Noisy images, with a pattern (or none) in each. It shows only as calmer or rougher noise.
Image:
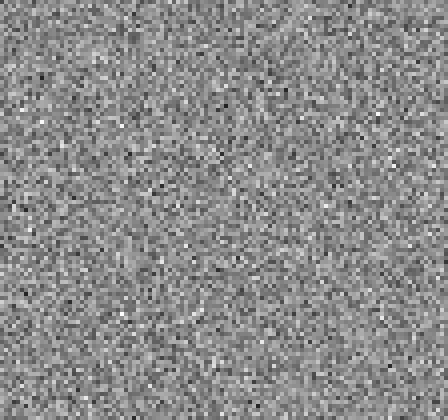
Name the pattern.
only noise
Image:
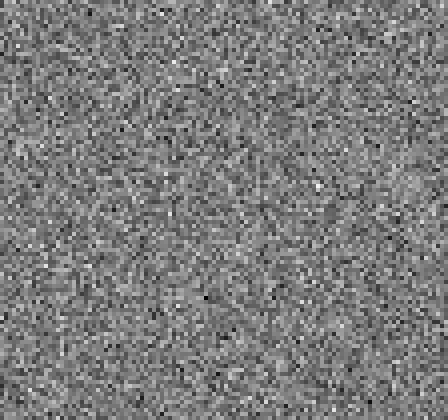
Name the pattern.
only noise
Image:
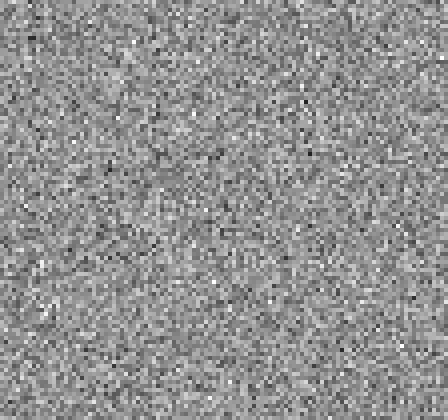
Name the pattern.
only noise
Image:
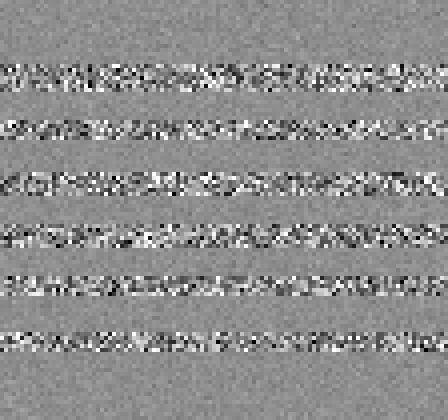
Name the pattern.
bands of rows
